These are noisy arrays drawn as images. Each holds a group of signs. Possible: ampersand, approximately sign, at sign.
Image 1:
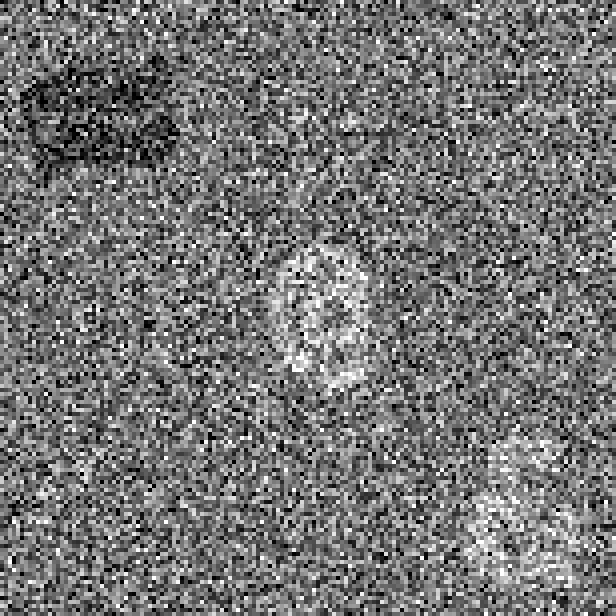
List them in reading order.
top left: dark approximately sign; centre: light at sign; bottom right: light ampersand
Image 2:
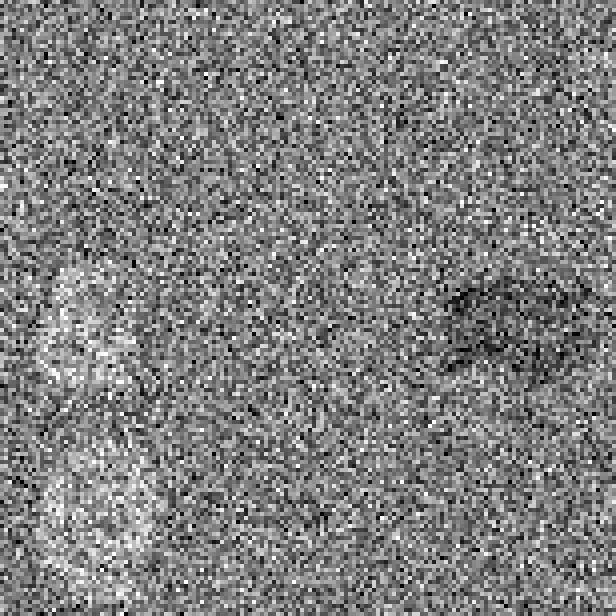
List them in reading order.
middle left: light ampersand; middle right: dark approximately sign; bottom left: light at sign
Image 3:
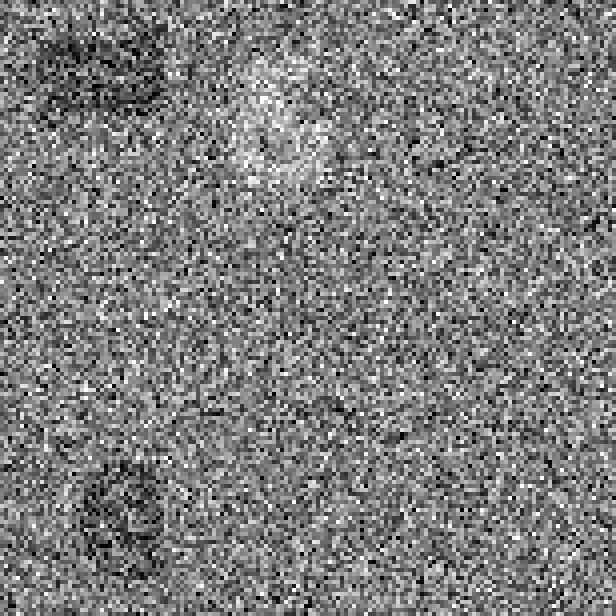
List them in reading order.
top left: dark approximately sign; top middle: light ampersand; bottom left: dark at sign
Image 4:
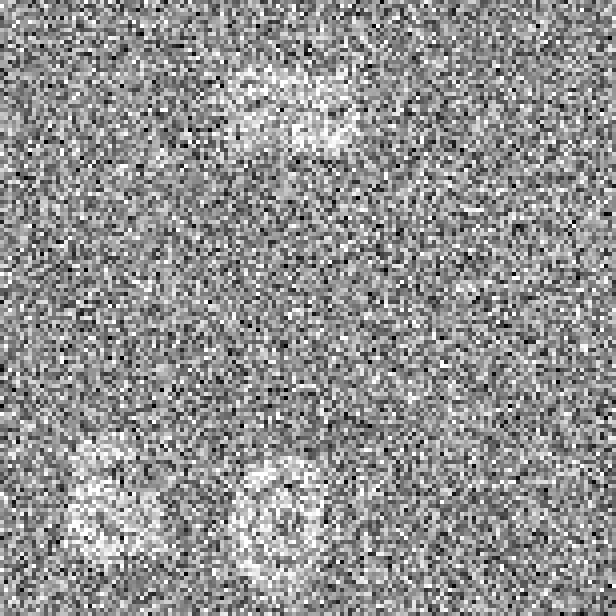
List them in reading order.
top middle: light approximately sign; bottom left: light ampersand; bottom middle: light at sign
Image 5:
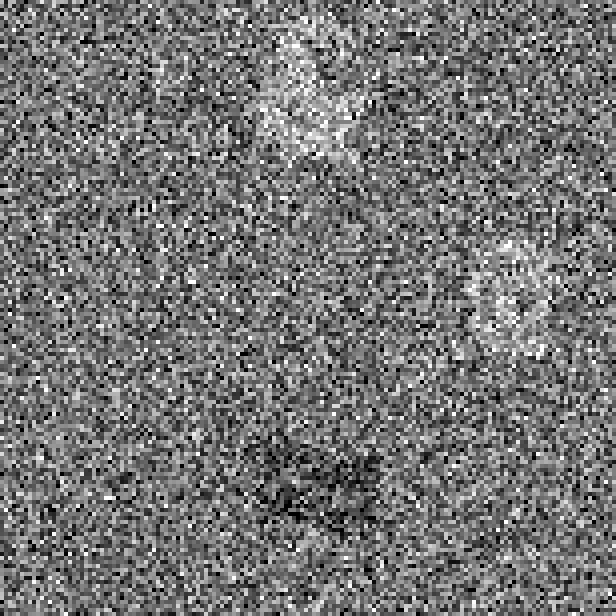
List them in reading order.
top middle: light ampersand; middle right: light at sign; bottom middle: dark approximately sign
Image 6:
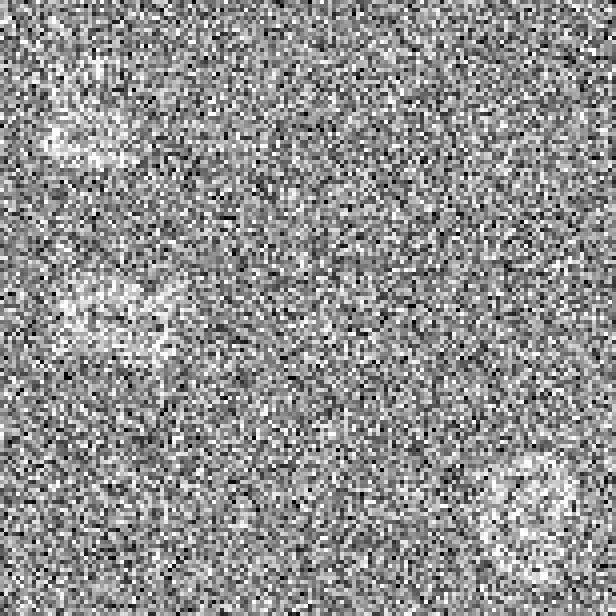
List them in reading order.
top left: light ampersand; middle left: light approximately sign; bottom right: light at sign
